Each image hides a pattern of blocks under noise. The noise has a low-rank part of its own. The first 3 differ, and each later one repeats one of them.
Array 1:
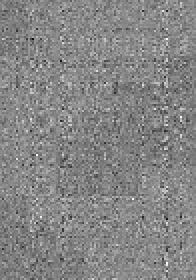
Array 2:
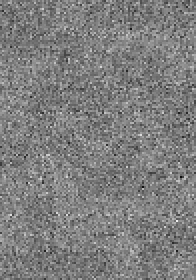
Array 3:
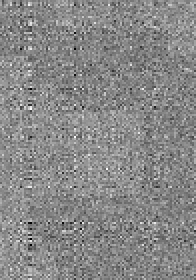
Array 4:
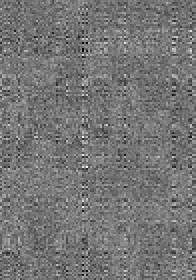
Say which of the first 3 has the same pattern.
2
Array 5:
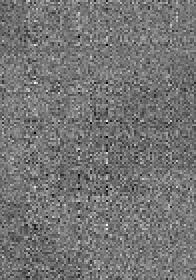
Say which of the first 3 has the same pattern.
1
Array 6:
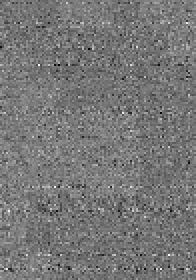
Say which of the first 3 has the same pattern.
3
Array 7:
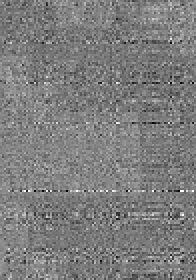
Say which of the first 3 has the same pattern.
3
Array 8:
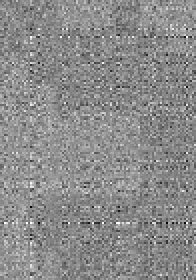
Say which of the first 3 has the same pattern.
3
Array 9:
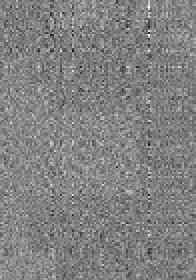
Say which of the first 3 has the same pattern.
3
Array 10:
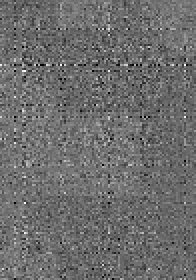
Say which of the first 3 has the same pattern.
3
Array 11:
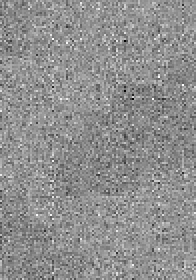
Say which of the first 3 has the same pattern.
1
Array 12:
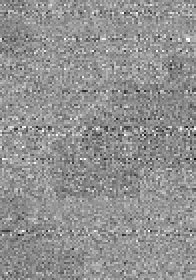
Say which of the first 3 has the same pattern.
1
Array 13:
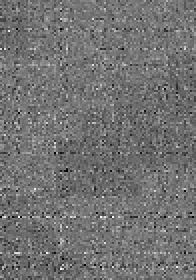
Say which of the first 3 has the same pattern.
1
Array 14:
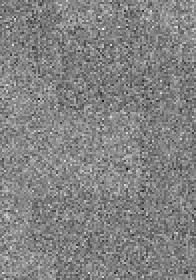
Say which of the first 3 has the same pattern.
3
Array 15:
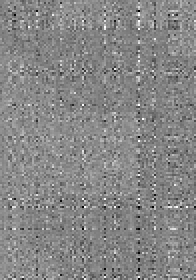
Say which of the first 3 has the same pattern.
3
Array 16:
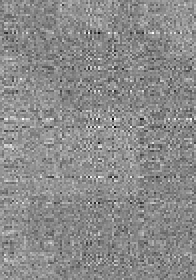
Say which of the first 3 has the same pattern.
3
